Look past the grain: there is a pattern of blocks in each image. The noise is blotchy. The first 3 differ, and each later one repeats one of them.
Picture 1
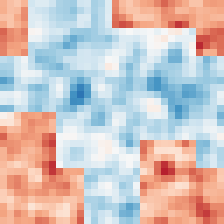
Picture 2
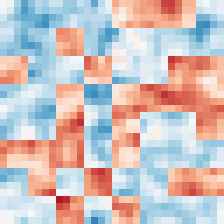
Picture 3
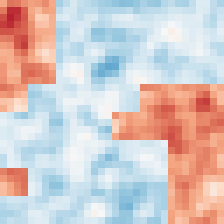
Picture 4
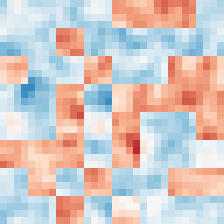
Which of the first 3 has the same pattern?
2
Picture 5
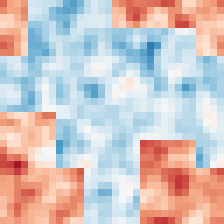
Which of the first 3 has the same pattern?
1
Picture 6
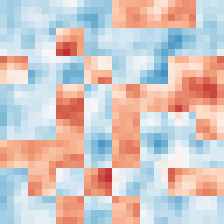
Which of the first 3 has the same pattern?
2
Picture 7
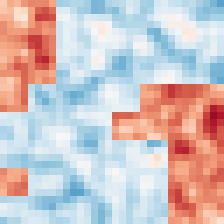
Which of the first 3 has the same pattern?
3
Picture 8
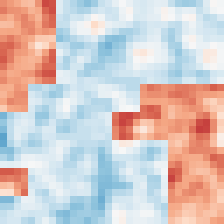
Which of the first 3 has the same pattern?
3
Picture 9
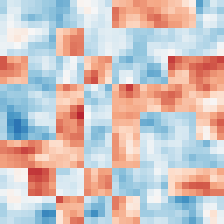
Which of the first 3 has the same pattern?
2
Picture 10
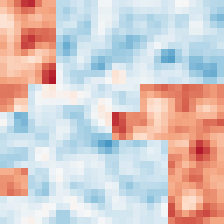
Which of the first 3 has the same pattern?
3
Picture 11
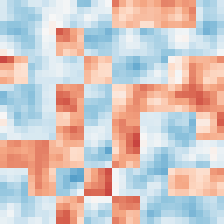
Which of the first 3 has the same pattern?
2
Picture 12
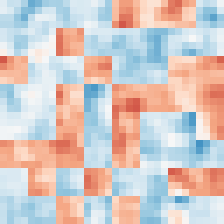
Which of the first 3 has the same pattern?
2
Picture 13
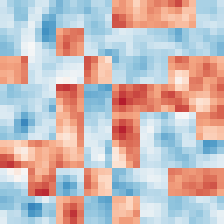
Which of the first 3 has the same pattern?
2
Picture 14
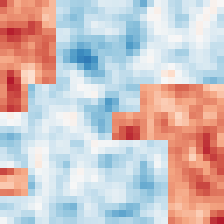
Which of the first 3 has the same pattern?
3
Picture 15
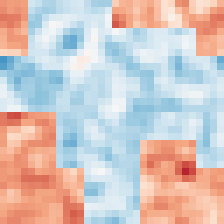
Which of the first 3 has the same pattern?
1
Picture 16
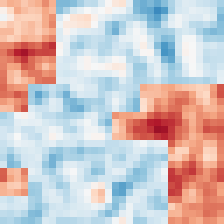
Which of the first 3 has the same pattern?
3
